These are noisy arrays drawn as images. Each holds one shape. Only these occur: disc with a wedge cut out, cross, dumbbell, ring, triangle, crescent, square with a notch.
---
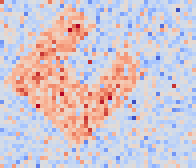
red square with a notch
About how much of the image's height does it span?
nearly all
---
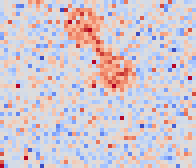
red dumbbell
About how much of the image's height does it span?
half
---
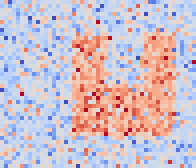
red square with a notch
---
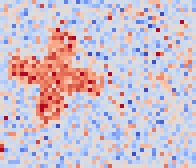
red cross
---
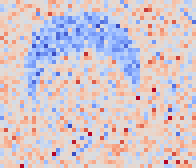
blue crescent
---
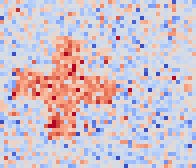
red cross
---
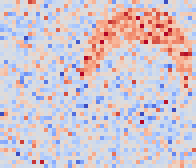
red crescent
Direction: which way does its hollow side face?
down
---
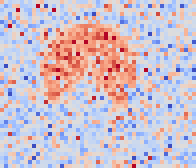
red disc with a wedge cut out
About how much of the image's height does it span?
half
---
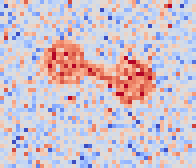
red dumbbell
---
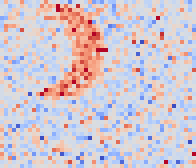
red crescent
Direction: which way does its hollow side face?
left
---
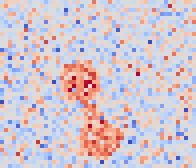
red dumbbell
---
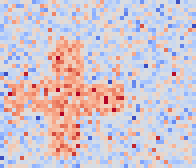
red cross
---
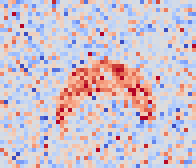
red crescent
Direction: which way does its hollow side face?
down
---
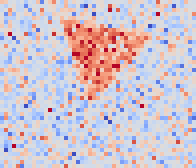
red triangle
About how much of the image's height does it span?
half
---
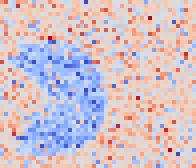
blue disc with a wedge cut out
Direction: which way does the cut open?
left
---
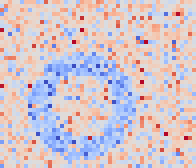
blue ring
